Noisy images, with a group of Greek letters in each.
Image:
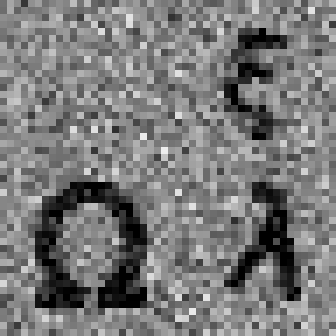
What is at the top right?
xi
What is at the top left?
nothing
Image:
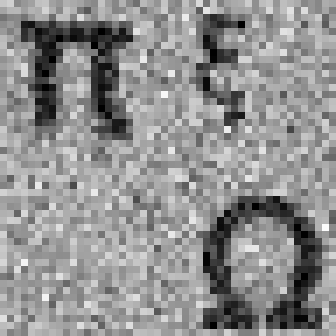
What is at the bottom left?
nothing
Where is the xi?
top right
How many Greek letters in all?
3
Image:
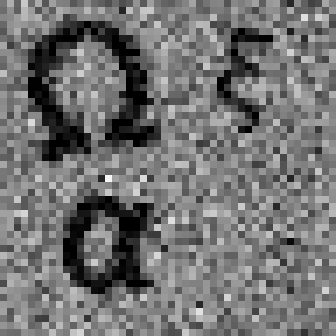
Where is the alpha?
bottom left
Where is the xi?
top right
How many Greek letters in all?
3
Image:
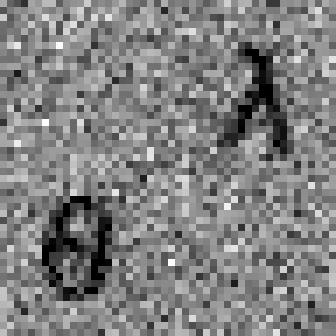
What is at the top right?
lambda
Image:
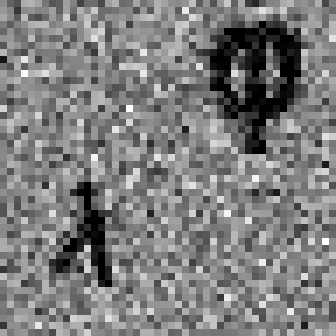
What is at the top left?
nothing
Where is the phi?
top right
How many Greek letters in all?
2
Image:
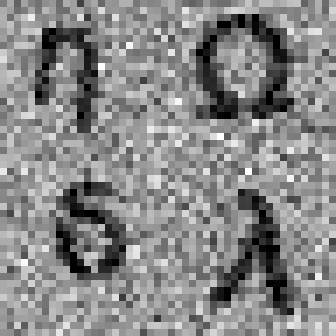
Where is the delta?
bottom left
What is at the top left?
eta
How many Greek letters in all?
4
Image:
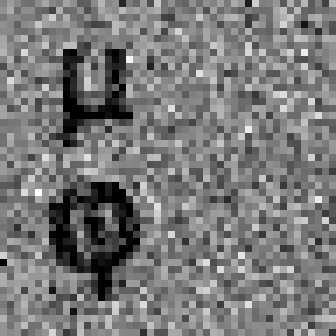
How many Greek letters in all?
2
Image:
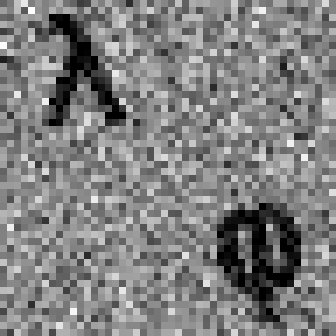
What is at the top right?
nothing
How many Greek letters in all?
2
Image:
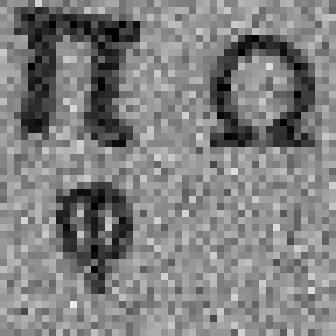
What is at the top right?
omega
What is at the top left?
pi
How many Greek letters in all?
3
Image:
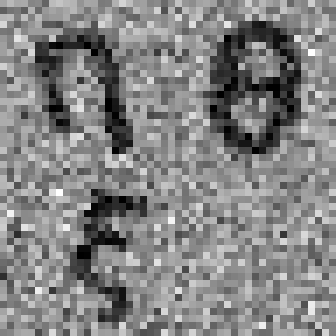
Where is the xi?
bottom left
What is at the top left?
eta
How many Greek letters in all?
3
